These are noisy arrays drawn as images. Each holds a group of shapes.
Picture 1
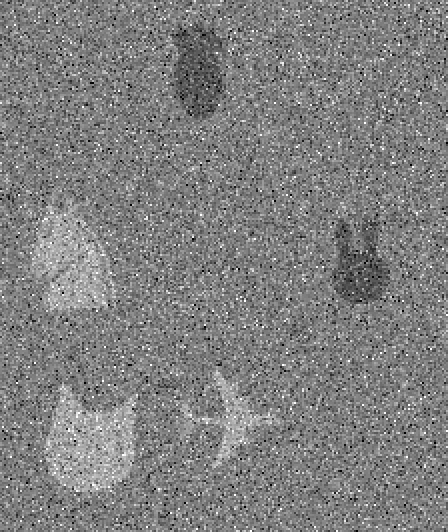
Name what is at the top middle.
footprint
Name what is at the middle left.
chess knight
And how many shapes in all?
5
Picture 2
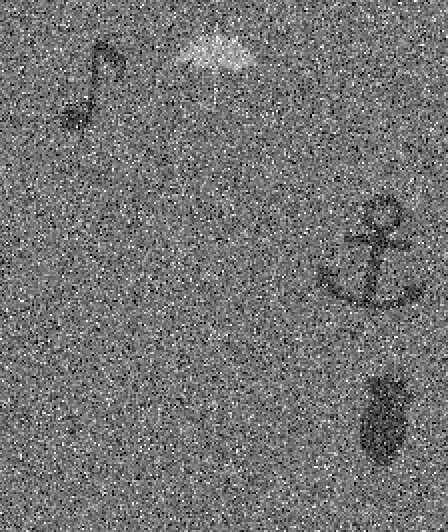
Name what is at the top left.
musical note
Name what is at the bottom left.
nothing
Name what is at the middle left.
nothing
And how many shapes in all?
4
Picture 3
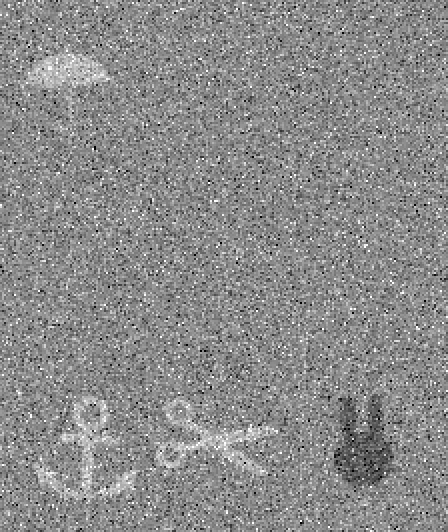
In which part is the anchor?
bottom left
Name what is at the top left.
umbrella
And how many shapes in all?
4
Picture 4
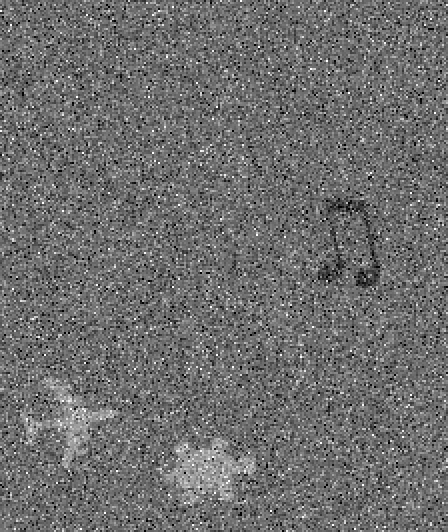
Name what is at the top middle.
nothing
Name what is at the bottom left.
airplane
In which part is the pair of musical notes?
middle right
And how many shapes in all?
3
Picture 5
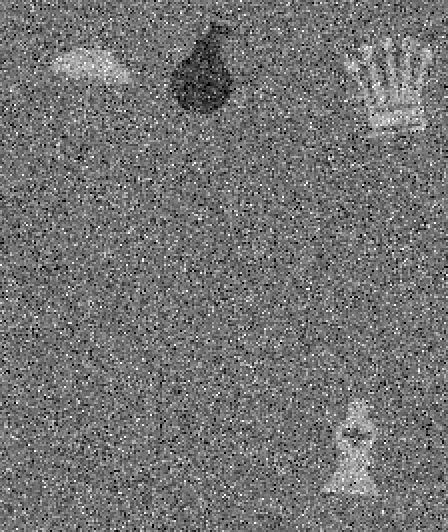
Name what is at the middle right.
nothing
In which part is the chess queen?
top right
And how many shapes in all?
4
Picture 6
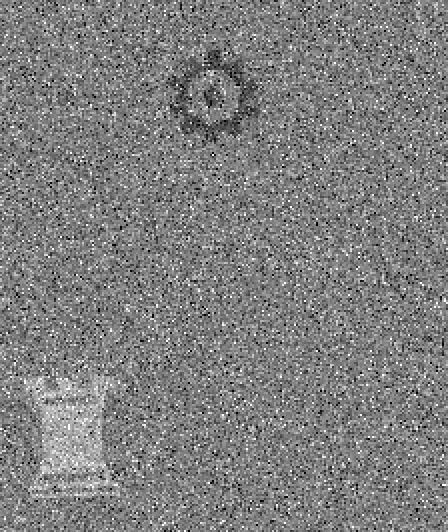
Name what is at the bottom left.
chess rook
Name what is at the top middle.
gear
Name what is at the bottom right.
nothing
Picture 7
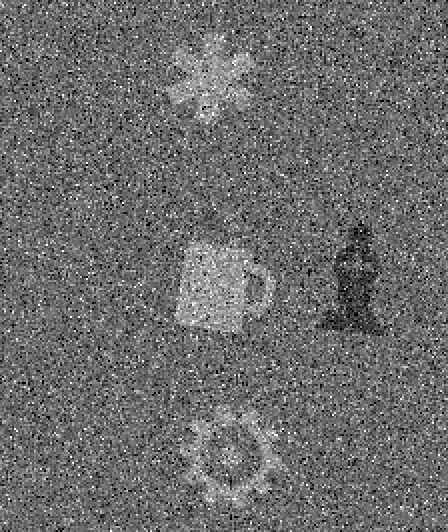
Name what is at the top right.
nothing
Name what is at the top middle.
asterisk
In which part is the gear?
bottom middle
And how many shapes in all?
4
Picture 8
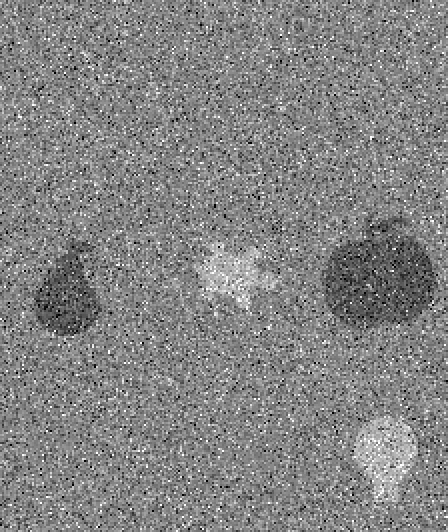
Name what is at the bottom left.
nothing
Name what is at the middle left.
pear
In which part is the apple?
middle right
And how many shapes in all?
4
